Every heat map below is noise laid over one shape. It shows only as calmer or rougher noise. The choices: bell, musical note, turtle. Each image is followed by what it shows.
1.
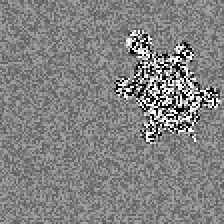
turtle
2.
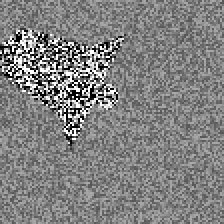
bell
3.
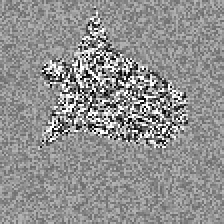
bell
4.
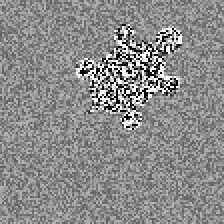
turtle
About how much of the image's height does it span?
half
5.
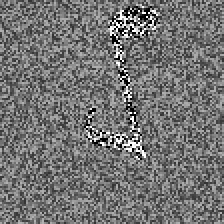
musical note
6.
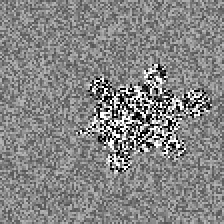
turtle
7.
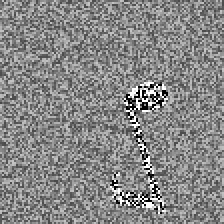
musical note
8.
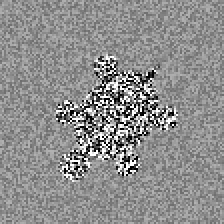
turtle
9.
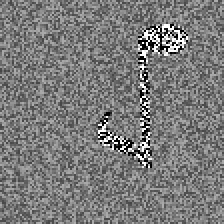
musical note
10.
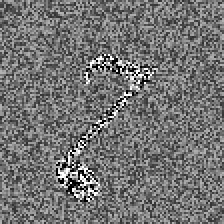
musical note
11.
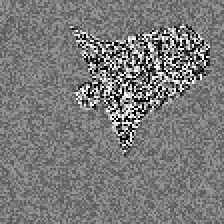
bell
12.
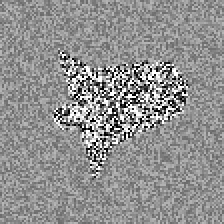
bell
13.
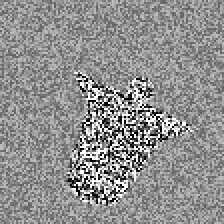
bell
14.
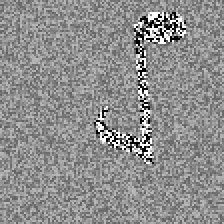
musical note
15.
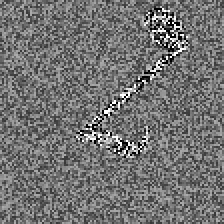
musical note
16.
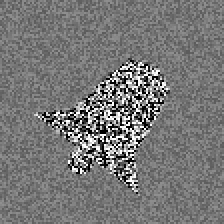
bell
